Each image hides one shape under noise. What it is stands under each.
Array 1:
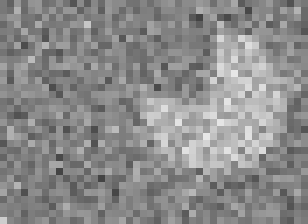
disc with a wedge cut out
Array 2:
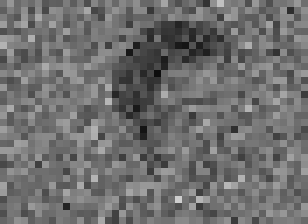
crescent
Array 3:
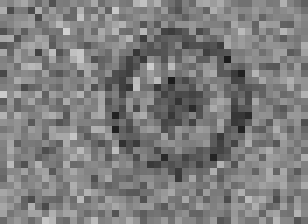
bullseye
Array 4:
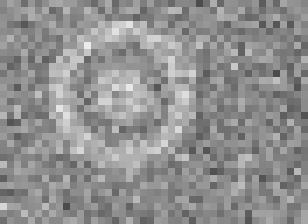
bullseye
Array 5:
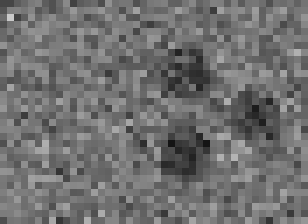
three dots
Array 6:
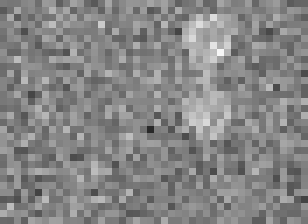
dumbbell
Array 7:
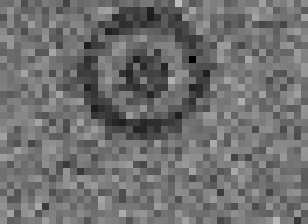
bullseye
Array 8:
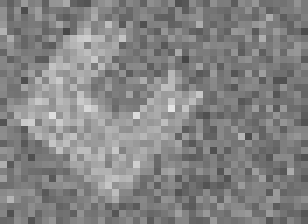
square with a notch
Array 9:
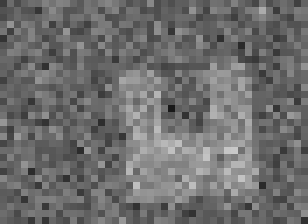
square with a notch
